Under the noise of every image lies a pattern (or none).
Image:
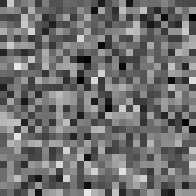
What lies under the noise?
only noise
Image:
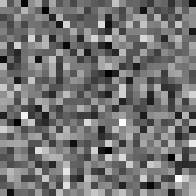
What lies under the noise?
only noise
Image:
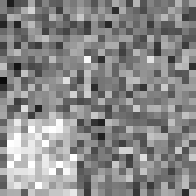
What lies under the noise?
one block
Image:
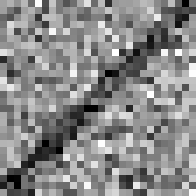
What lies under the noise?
a diagonal band
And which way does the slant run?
bottom left to top right
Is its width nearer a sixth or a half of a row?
a sixth
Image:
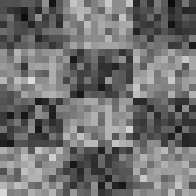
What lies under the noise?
a checkerboard
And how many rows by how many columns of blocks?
4 by 3
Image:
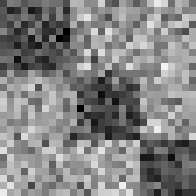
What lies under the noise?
blocks along the diagonal
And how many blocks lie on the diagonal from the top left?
3
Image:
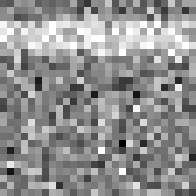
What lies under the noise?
one band of rows
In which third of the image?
top
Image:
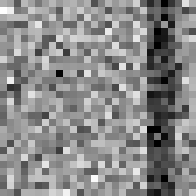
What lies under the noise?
one band of columns
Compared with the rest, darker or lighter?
darker
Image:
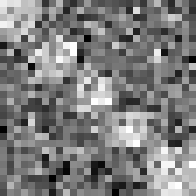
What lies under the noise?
blocks along the diagonal
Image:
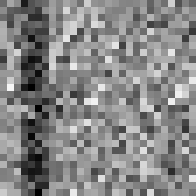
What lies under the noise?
one band of columns
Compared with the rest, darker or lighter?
darker
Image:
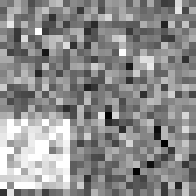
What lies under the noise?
one block
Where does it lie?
bottom left
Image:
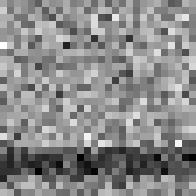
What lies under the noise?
one band of rows
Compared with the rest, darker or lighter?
darker
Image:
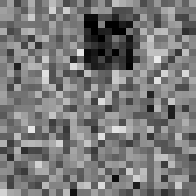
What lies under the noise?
one block
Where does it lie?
top middle
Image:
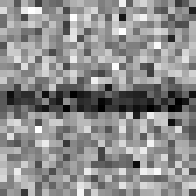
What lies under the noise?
one band of rows
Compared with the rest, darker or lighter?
darker
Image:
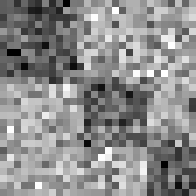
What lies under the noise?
blocks along the diagonal
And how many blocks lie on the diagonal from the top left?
3
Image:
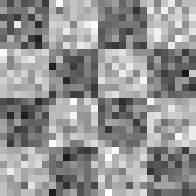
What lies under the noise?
a checkerboard
